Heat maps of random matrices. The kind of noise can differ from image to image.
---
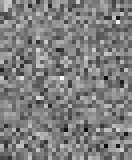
low rank plus noise
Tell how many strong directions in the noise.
three or four
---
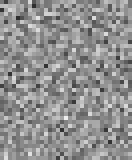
independent entries
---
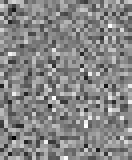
low rank plus noise
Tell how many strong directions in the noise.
five to eight
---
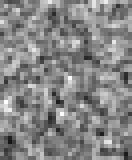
blotchy
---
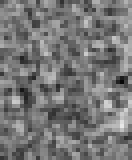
blotchy
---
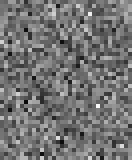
independent entries
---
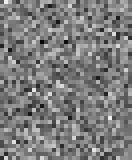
independent entries
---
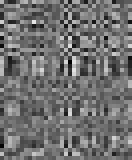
low rank plus noise
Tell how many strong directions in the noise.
one
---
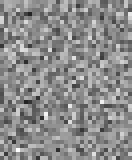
low rank plus noise
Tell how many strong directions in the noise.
five to eight
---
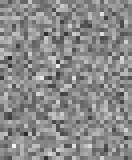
low rank plus noise
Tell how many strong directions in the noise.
five to eight
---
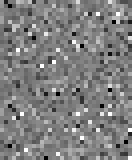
heavy tails
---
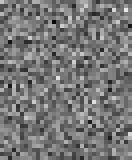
independent entries
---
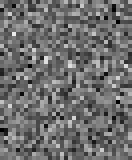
independent entries
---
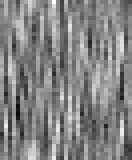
streaked along the columns
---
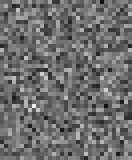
independent entries
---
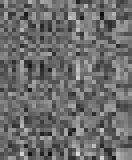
low rank plus noise
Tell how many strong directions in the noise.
two
